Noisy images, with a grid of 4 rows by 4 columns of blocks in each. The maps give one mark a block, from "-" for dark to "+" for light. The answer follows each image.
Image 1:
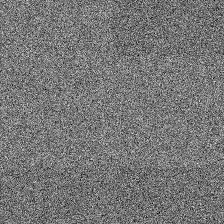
+ + - -
+ + + +
+ + + +
- - - -
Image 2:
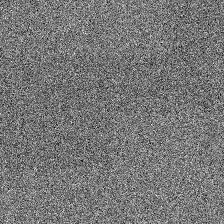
+ + + -
- - - -
- - + +
+ + + +
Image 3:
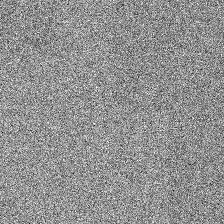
- + - -
+ + - -
+ + + -
+ + + -
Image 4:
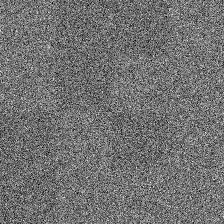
+ - - +
+ - + +
- + - +
- + + +
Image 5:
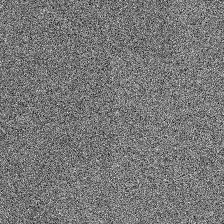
- - - +
- - + +
- - + +
- + + +
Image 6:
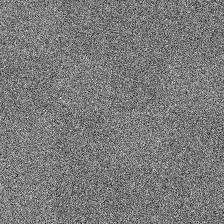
+ - - -
- + - +
+ - + -
+ - - -
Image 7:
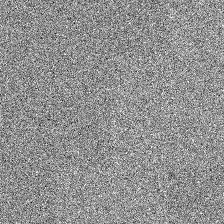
- - - +
- - + +
- - + +
- + + -
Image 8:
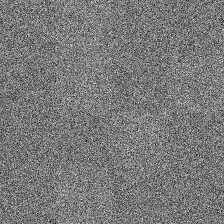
- + - -
- + - +
- - + -
- + - -
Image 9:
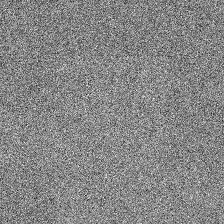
- - - -
- + + -
+ + + -
- + + +
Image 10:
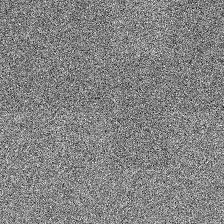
- - + -
- - - -
+ + - +
+ + + +
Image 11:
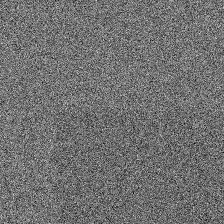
+ + + +
+ + + +
+ - - -
+ - - -
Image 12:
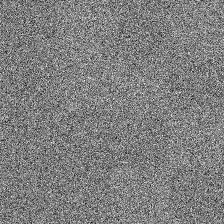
- + - +
- + + -
- - - +
- - + -
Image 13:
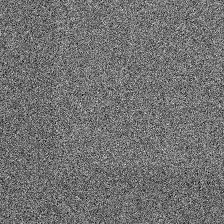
- + + +
- + + +
- + + +
- - - -
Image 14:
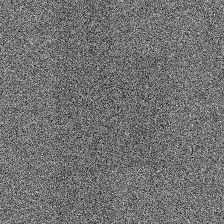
+ - + +
+ - - +
+ - - +
+ - + +
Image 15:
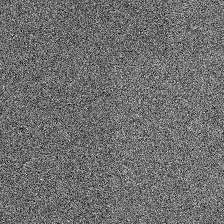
- - - +
- - + +
- - + +
- - + +
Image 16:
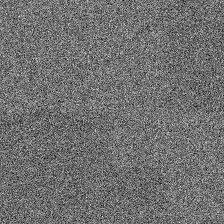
+ + + -
+ + + -
- - + +
- - - +
